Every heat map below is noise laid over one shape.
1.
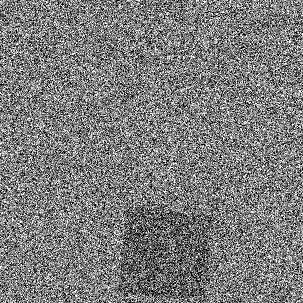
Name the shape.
square
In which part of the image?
bottom middle
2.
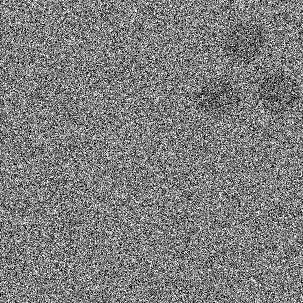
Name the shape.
three dots
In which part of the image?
top right
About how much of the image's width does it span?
a third
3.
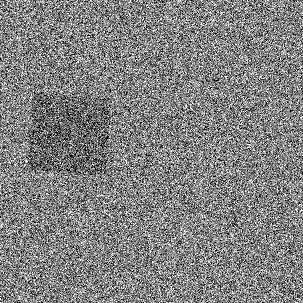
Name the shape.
square
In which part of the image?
middle left
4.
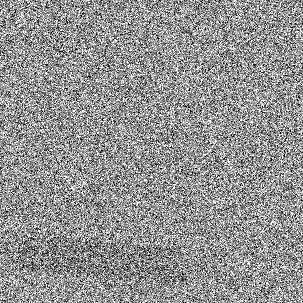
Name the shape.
bar
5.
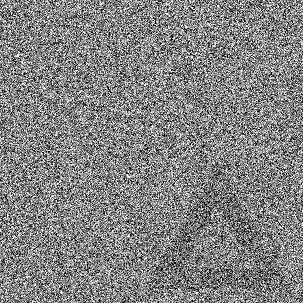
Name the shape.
triangle frame
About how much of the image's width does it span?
half
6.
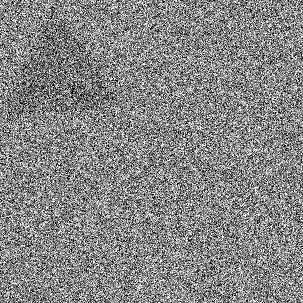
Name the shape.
triangle
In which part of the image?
top left
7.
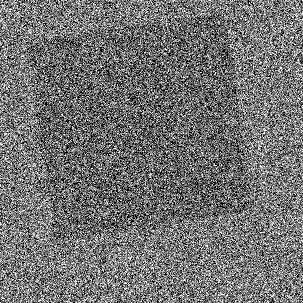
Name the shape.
square
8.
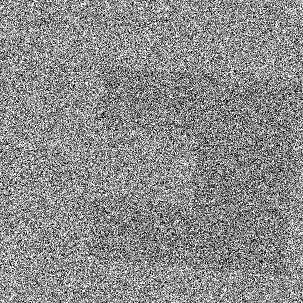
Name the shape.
square with a notch
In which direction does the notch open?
left
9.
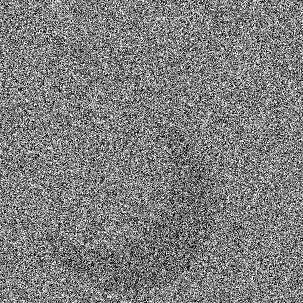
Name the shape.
crescent
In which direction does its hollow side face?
up and left
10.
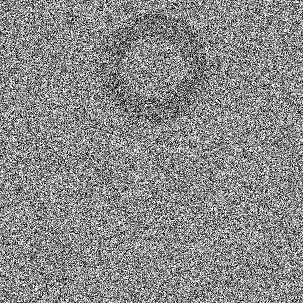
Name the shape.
ring
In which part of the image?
top middle
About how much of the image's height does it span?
a third
